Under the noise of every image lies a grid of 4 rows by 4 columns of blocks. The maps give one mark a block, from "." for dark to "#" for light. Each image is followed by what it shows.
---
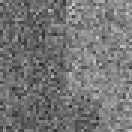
. . # #
. . # #
. . # #
. . . #
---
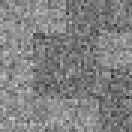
# # . .
# . . #
# . . .
# # # .
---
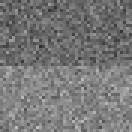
. . . .
. . . .
# # # #
# # # #
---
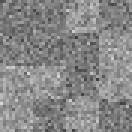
. . # .
. . . #
# # . #
# . # .
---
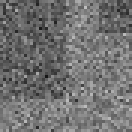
. . # .
. . # #
. . # #
# # # #
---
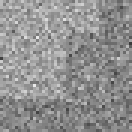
# # # .
# # . .
# # . .
. . . .
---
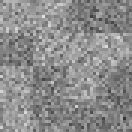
# # . .
. # # #
# . # .
# . . .
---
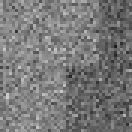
# # # .
# # # .
# # . .
# # . .
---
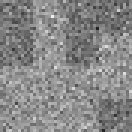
. # . .
. # . #
# # # #
# # # .
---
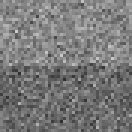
# # # #
# # # #
. . . .
. . . .
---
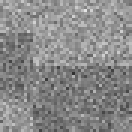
# # # #
. # # #
. . . .
# . . .
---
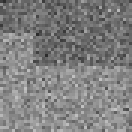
. . . .
# . . .
# # # #
# # # #
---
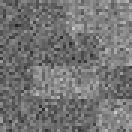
. . # #
. . . #
. # # .
. . . #
